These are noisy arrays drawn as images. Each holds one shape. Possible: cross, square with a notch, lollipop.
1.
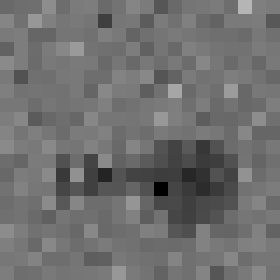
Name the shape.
lollipop
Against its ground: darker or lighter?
darker
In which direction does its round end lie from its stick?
right
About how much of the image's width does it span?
two thirds
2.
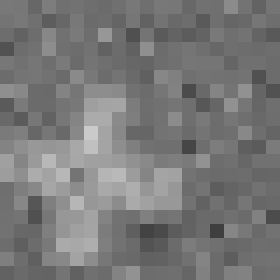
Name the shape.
cross
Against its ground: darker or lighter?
lighter
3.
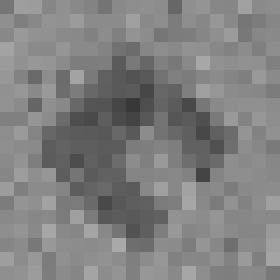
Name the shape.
square with a notch
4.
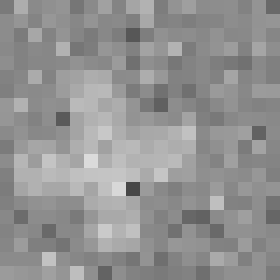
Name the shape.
cross
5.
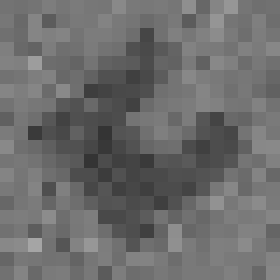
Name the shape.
square with a notch
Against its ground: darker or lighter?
darker
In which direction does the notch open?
up and right
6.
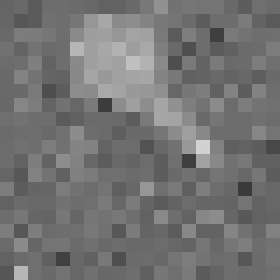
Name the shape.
lollipop
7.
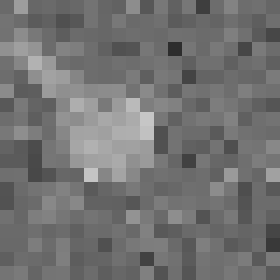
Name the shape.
lollipop
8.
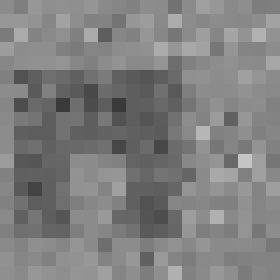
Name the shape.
square with a notch
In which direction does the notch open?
down
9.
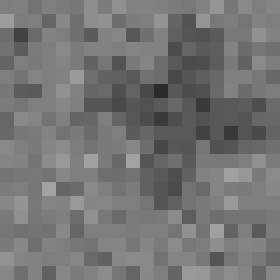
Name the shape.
cross
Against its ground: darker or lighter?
darker
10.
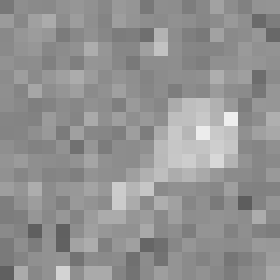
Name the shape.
lollipop
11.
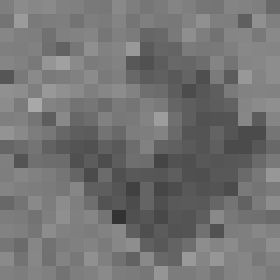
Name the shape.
square with a notch
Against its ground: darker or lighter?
darker
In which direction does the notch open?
up and left
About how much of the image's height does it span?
nearly all
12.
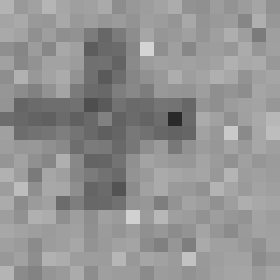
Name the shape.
cross
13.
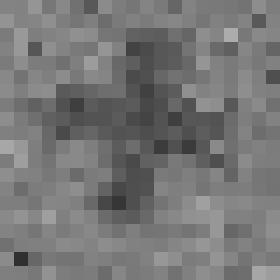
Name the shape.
cross
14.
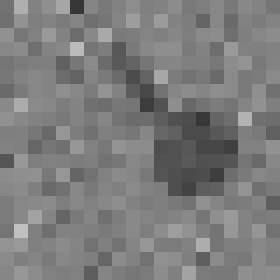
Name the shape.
lollipop
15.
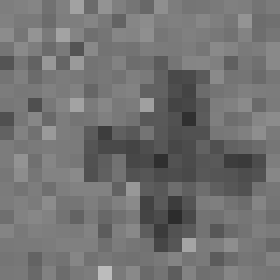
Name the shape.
cross
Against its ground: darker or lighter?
darker
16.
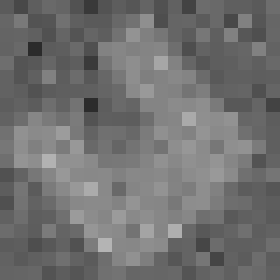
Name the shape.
square with a notch
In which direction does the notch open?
up and left
